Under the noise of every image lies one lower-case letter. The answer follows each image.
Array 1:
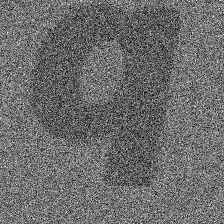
dark q
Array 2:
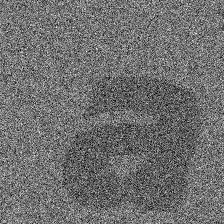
dark a
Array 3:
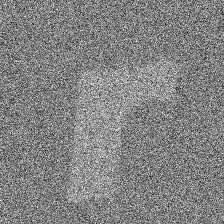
light r
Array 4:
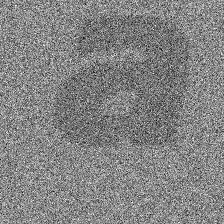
dark a
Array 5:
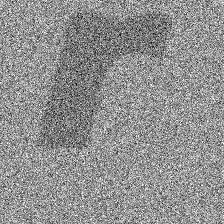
dark r
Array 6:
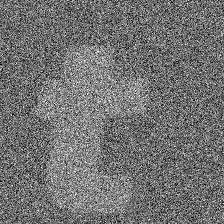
light t
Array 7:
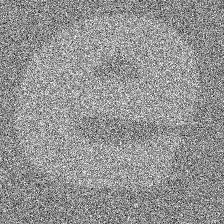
light e
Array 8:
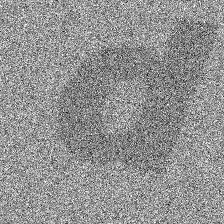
dark d
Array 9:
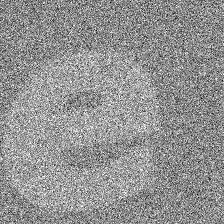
light e
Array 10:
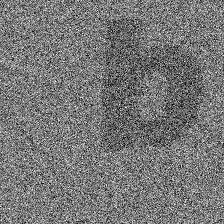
dark b
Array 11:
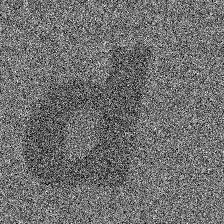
dark d
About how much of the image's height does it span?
two thirds
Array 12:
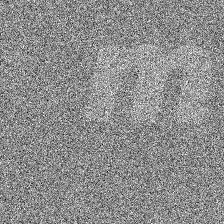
light m
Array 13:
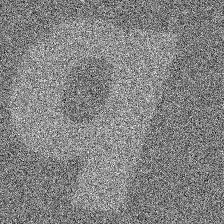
light q
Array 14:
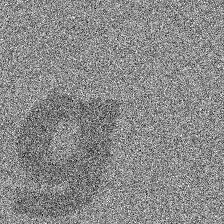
dark g
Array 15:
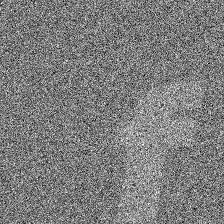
light f
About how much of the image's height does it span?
two thirds
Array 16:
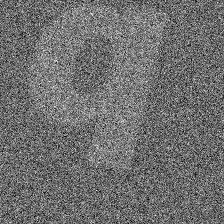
light q
